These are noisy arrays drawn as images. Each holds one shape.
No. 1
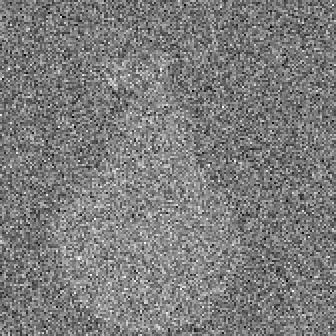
pear
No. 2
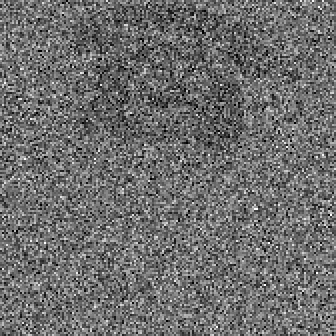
telephone
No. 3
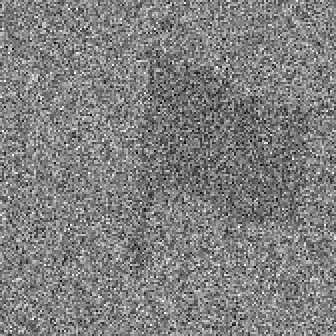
flag
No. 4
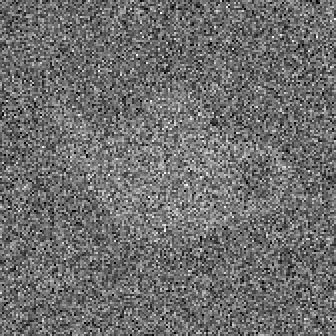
teapot
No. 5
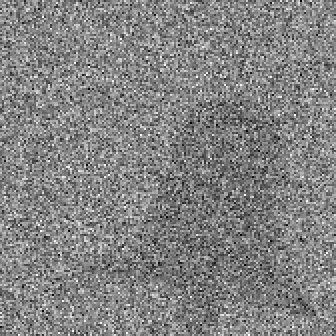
bell
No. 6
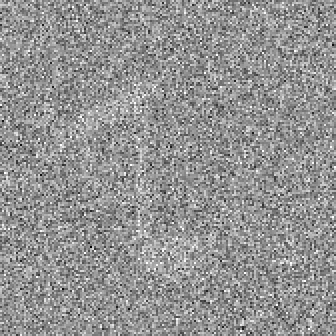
musical note
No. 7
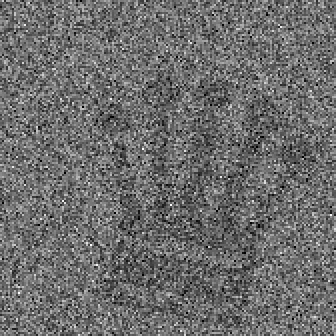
chess queen
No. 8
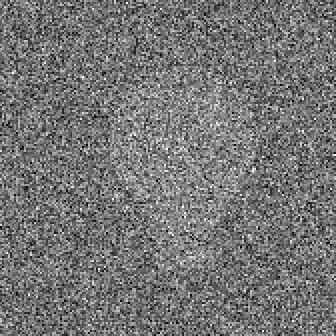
light bulb
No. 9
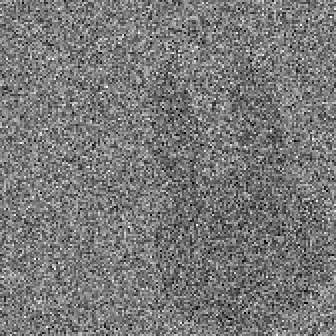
rabbit's head
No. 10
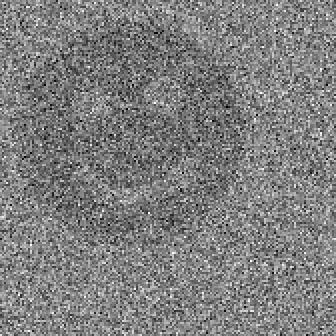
smiling face
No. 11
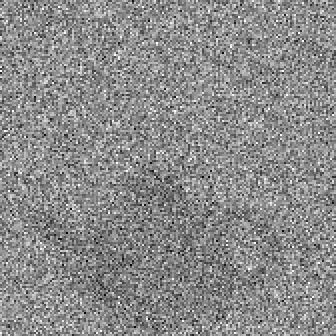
teapot
